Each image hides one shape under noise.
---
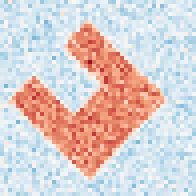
square with a notch
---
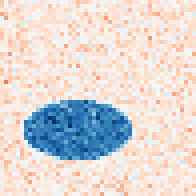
ellipse
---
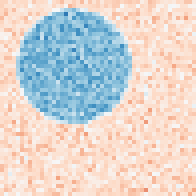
disc
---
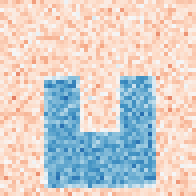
square with a notch
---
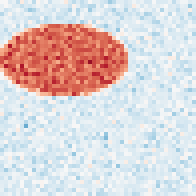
ellipse
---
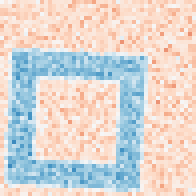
square frame
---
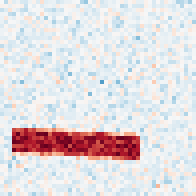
bar
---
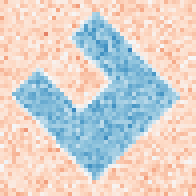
square with a notch
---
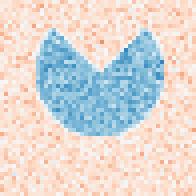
disc with a wedge cut out
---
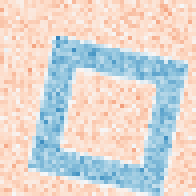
square frame
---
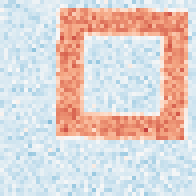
square frame
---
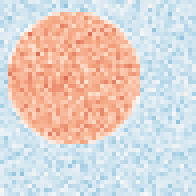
disc
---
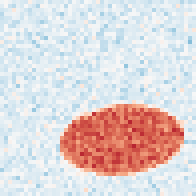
ellipse
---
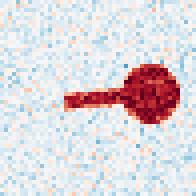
lollipop
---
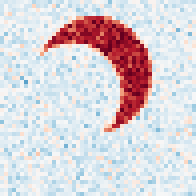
crescent
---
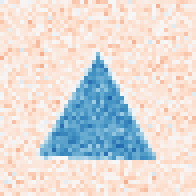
triangle
